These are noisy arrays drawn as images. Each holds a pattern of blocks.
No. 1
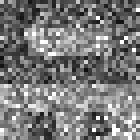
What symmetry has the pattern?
left and right mirror each other
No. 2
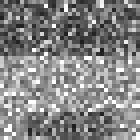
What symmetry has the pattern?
left and right mirror each other
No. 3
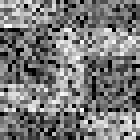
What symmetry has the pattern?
the same after a half turn
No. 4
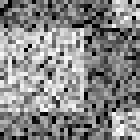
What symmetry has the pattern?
top and bottom mirror each other
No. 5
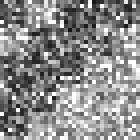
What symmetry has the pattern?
mirrored about the diagonal from the top left
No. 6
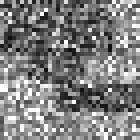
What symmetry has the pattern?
no symmetry
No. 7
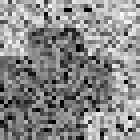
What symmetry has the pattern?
mirrored about the diagonal from the bottom left
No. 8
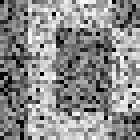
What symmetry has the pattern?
top and bottom mirror each other
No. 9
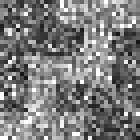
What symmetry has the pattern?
the same after a half turn
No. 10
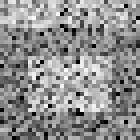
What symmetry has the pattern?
left and right mirror each other
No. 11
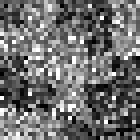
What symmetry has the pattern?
mirrored about the diagonal from the top left
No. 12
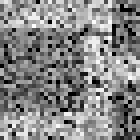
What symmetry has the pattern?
top and bottom mirror each other
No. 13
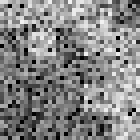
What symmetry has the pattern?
mirrored about the diagonal from the bottom left
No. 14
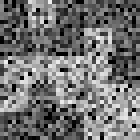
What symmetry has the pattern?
no symmetry
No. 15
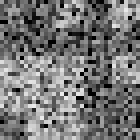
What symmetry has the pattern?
mirrored about the diagonal from the bottom left
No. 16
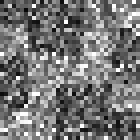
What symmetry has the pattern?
the same after a half turn
